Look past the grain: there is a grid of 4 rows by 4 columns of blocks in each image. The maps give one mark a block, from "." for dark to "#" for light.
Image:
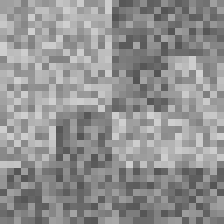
# # . .
# # . #
# . # #
. . . .
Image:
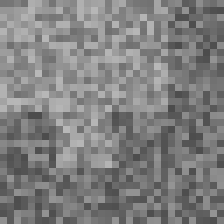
# # # .
# # # .
. # . .
. . . .
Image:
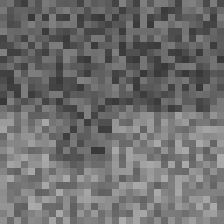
. . . .
. . . .
# . # #
# # # #
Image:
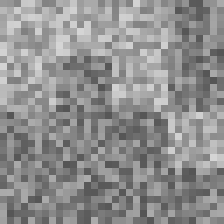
# # # .
# . # .
. . . #
. . . .
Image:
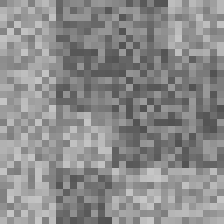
# . . #
# . . .
# # . .
# . # #
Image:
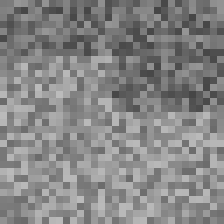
. . . .
# # . .
# # # #
# # # #
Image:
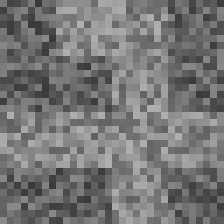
. # # .
. . # .
# # # #
. . # .
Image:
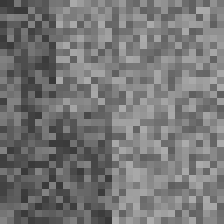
. # # #
. # # #
. . # #
. . # #
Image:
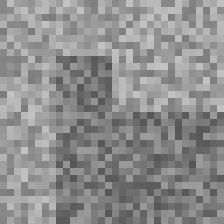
# # # #
# . # #
# . . .
# . . .
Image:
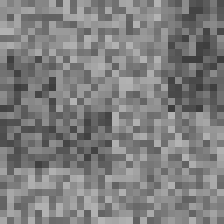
# # # .
. # # .
. . # #
# # # #
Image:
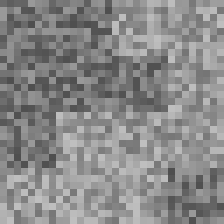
. . # #
. . . #
. # # #
# # # .
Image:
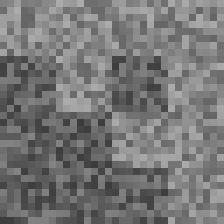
# # # #
. # . #
. . # #
. . . #
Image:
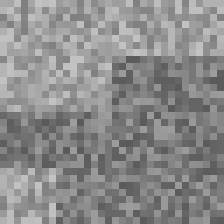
# # # #
# # . .
. . . .
# . . .
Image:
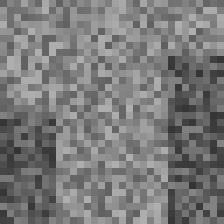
# # # #
# # # .
. # # .
. # # .
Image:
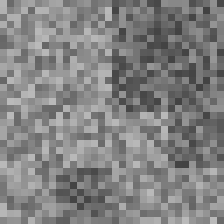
# # . .
# # . .
# # # .
# . # #
